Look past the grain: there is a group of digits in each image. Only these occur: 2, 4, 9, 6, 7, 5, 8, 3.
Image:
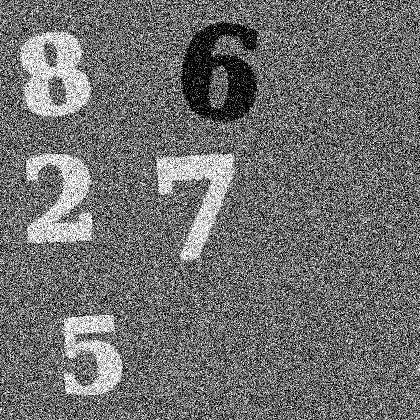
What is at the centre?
7
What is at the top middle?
6
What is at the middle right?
nothing
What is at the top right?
nothing
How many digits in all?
5
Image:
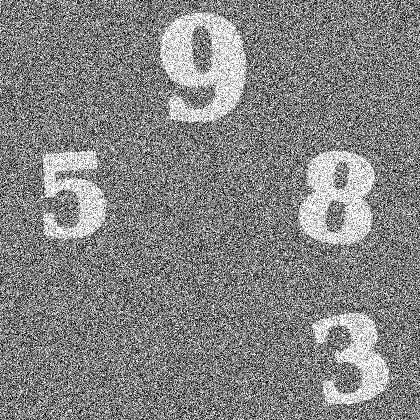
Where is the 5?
middle left
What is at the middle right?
8
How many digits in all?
4
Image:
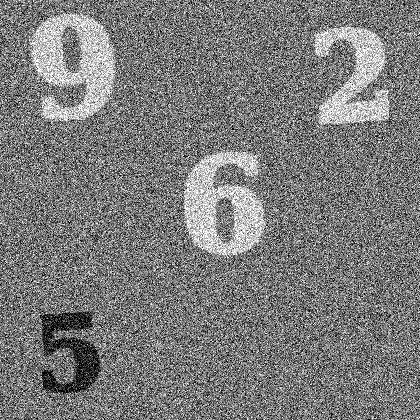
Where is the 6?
centre
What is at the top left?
9
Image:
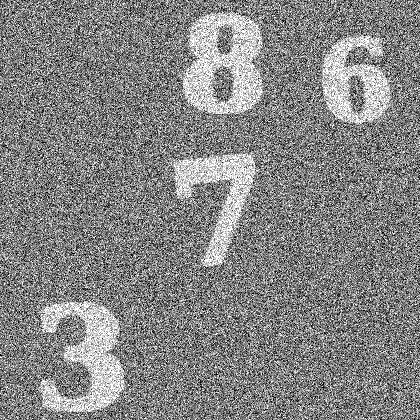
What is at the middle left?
nothing
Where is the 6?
top right
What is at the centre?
7
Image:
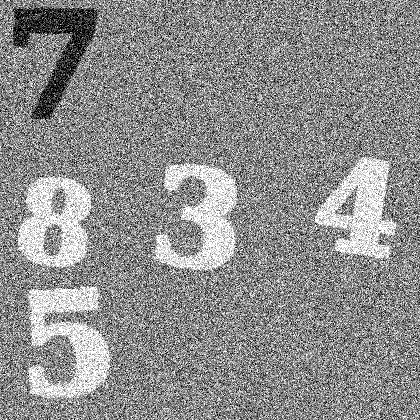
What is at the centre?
3
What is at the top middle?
nothing
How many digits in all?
5
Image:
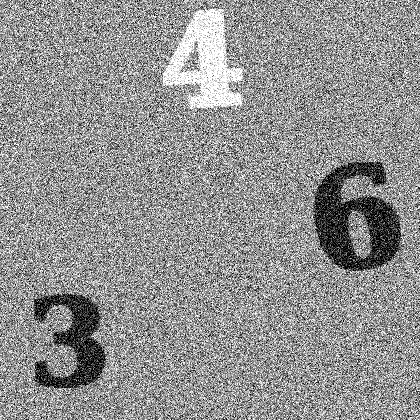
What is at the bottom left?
3
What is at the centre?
nothing
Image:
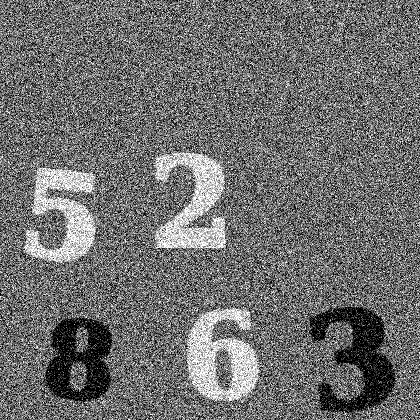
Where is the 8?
bottom left
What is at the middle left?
5
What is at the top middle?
nothing
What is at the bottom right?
3
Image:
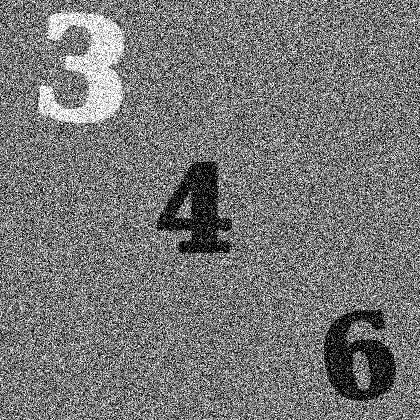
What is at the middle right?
nothing
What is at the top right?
nothing
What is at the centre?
4
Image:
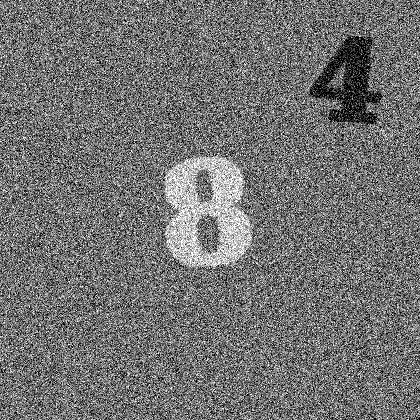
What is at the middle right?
nothing
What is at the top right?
4
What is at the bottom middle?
nothing
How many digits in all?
2
